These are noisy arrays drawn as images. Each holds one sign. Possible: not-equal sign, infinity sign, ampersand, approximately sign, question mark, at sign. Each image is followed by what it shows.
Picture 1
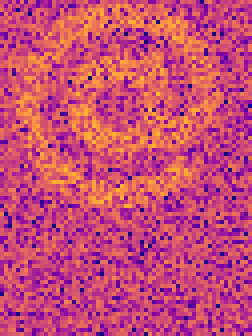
at sign
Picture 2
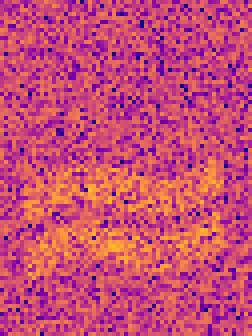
approximately sign
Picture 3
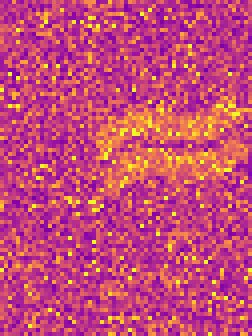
approximately sign
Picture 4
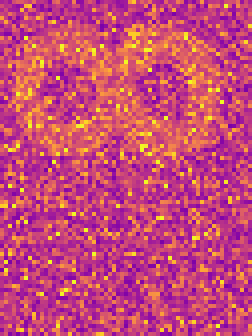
infinity sign
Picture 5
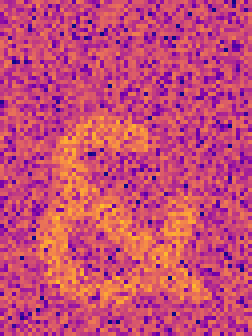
ampersand
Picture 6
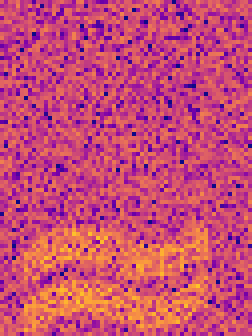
approximately sign
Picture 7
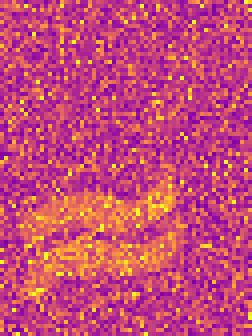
approximately sign
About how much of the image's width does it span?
two thirds
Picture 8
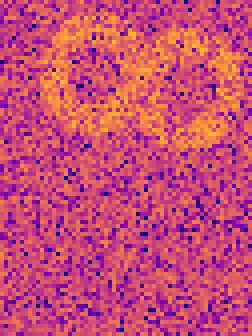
infinity sign
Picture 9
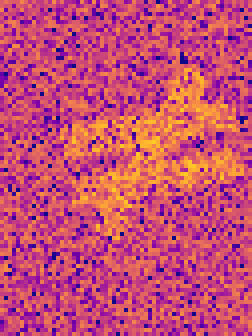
not-equal sign
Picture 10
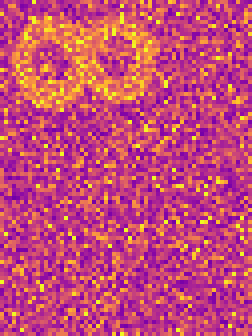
infinity sign
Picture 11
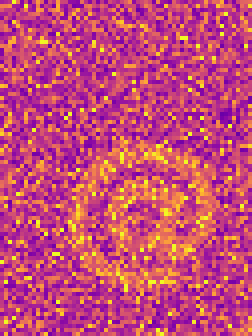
at sign
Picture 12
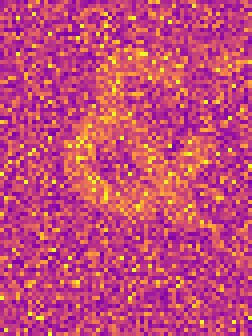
ampersand
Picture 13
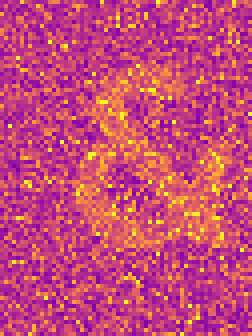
ampersand
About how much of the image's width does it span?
two thirds
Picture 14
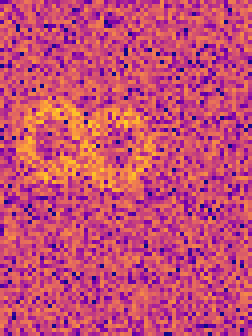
infinity sign
